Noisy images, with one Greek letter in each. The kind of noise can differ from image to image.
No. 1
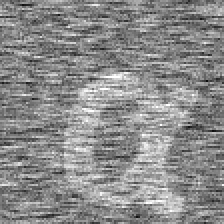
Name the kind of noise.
streaked along the rows
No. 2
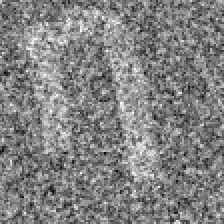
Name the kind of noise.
blotchy
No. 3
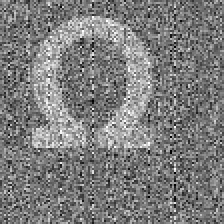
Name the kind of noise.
columns of uneven size
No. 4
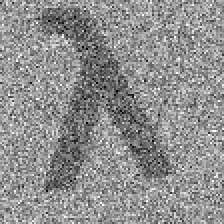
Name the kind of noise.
independent entries
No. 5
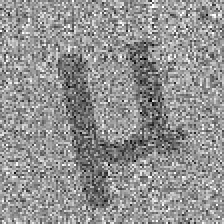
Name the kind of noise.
low rank plus noise
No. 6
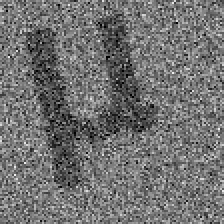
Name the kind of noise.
independent entries
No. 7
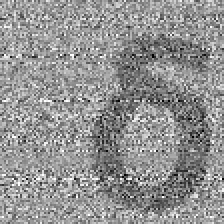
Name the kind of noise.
rows of uneven size
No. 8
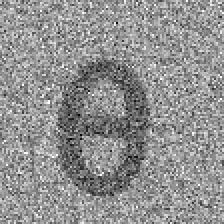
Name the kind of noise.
independent entries
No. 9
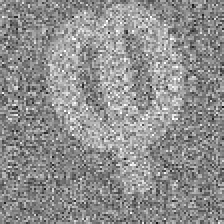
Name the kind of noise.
low rank plus noise
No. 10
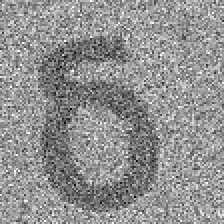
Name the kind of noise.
independent entries
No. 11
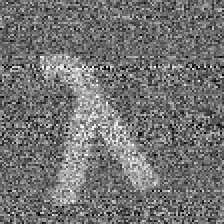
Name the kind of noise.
rows of uneven size
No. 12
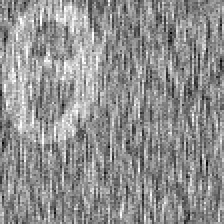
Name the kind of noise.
streaked along the columns
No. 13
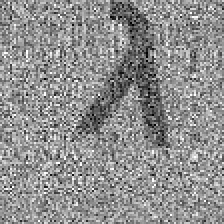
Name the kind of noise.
low rank plus noise
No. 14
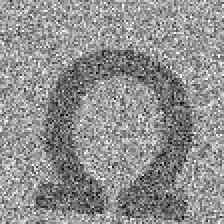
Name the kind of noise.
independent entries
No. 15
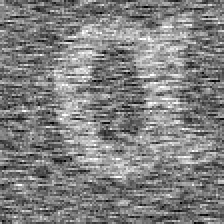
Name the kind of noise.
streaked along the rows
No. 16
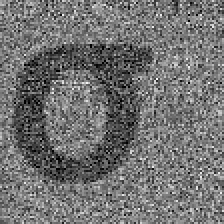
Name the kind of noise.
low rank plus noise
